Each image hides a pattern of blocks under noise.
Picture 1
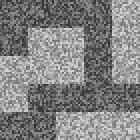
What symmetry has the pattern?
no symmetry
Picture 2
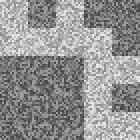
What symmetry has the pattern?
mirrored about the diagonal from the bottom left
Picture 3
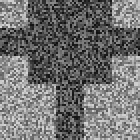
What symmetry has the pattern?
left and right mirror each other
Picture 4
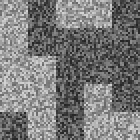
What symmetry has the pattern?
no symmetry
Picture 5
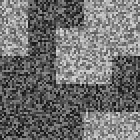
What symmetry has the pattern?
mirrored about the diagonal from the bottom left
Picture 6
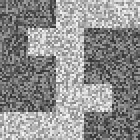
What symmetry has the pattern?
the same after a half turn
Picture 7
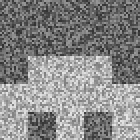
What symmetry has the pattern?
left and right mirror each other
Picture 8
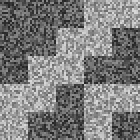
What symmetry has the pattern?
mirrored about the diagonal from the top left
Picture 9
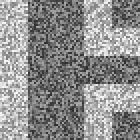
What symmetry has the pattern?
top and bottom mirror each other
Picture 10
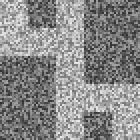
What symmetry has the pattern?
the same after a half turn
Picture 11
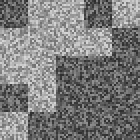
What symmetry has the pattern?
mirrored about the diagonal from the top left
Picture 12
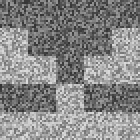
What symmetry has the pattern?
left and right mirror each other
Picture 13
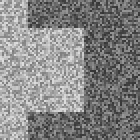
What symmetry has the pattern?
top and bottom mirror each other
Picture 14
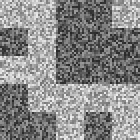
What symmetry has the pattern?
mirrored about the diagonal from the bottom left
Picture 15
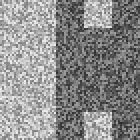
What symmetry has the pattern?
top and bottom mirror each other
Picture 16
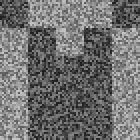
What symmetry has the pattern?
left and right mirror each other
